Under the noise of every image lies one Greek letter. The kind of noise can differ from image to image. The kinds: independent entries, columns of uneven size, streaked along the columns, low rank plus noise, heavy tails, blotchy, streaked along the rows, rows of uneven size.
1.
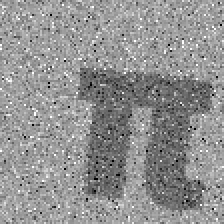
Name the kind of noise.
heavy tails
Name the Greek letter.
pi
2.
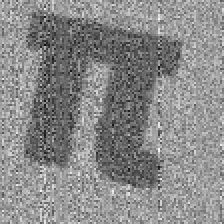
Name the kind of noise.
columns of uneven size
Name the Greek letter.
pi
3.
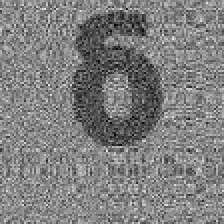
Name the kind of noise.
low rank plus noise
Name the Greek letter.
delta
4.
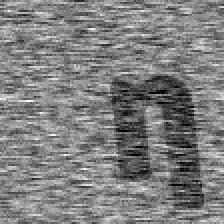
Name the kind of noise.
streaked along the rows
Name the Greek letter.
eta
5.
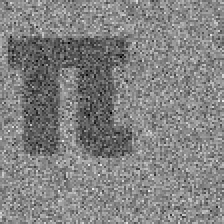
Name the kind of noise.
independent entries
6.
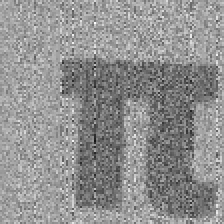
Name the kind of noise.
columns of uneven size
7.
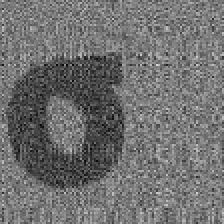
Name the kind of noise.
low rank plus noise
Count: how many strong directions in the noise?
two
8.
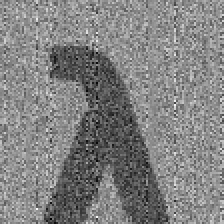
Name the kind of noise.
columns of uneven size
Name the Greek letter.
lambda
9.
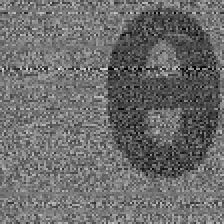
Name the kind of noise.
rows of uneven size
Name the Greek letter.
theta
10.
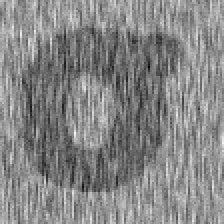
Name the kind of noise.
streaked along the columns
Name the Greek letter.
sigma
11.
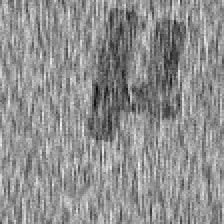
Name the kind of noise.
streaked along the columns
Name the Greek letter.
mu
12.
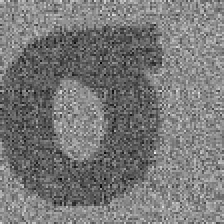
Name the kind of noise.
low rank plus noise
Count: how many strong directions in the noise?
three or four
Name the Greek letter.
sigma
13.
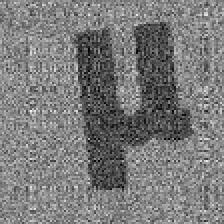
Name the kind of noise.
low rank plus noise
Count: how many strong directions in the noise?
one
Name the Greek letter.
mu
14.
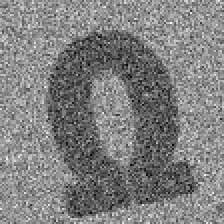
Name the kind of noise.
independent entries
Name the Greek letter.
omega
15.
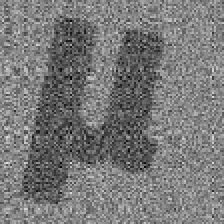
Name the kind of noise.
low rank plus noise
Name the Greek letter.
mu
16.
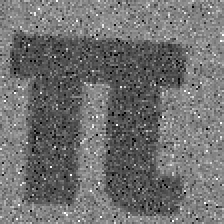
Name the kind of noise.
heavy tails
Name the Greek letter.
pi
